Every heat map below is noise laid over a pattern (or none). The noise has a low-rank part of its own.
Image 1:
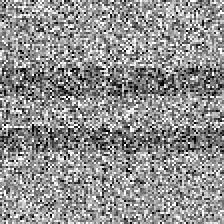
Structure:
bands of rows
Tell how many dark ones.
2
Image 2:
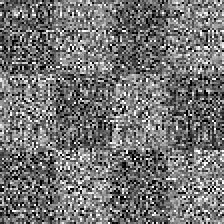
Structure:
a checkerboard
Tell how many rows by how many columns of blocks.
3 by 4
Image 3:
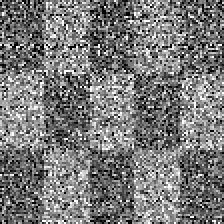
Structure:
a checkerboard
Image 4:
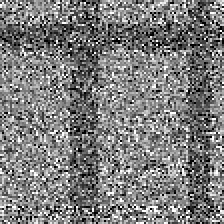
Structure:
bands of rows crossing bands of columns
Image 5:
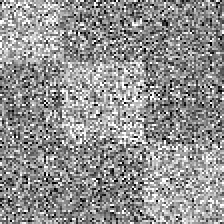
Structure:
blocks along the diagonal
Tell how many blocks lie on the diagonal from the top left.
3
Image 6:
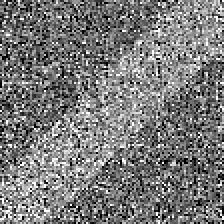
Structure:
a diagonal band
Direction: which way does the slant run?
bottom left to top right
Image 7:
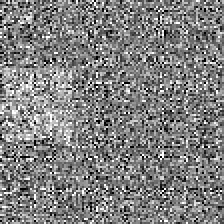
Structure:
one block
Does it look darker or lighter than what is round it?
lighter
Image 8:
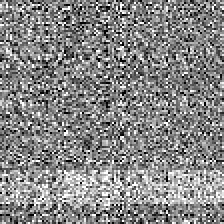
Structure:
one band of rows
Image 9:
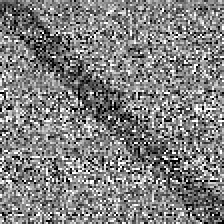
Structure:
a diagonal band
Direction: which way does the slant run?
top left to bottom right
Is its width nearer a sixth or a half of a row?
a sixth
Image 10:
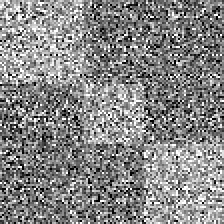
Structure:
blocks along the diagonal
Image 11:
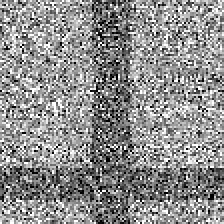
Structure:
bands of rows crossing bands of columns
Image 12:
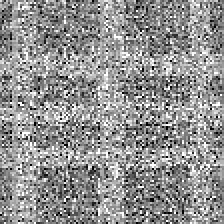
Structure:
bands of rows crossing bands of columns
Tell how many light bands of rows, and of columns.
3 and 3
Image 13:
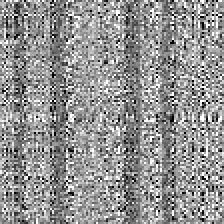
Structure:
bands of columns
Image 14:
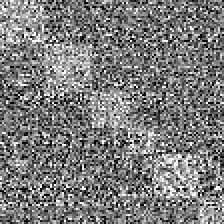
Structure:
blocks along the diagonal
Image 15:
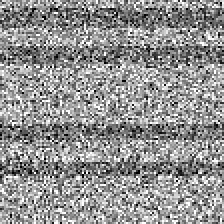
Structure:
bands of rows
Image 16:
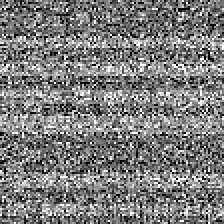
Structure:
bands of rows
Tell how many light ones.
6
